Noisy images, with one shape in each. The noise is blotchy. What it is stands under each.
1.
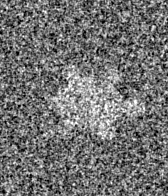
light turtle
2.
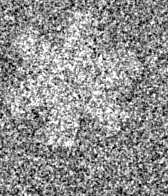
light asterisk
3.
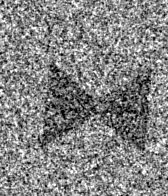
dark bow tie
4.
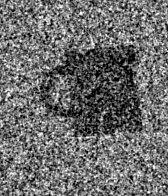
dark cup
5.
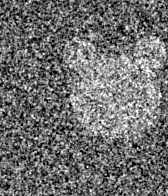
light bear's head
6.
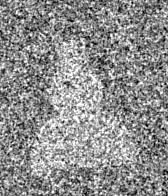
light chess pawn
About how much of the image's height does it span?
two thirds
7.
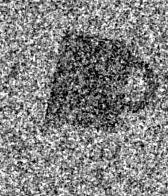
dark cup
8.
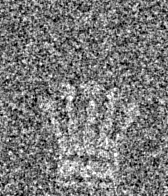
light chess queen
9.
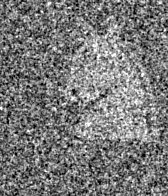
light chess knight
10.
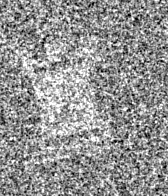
light chess rook
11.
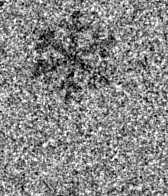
dark snowflake
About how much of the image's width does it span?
half
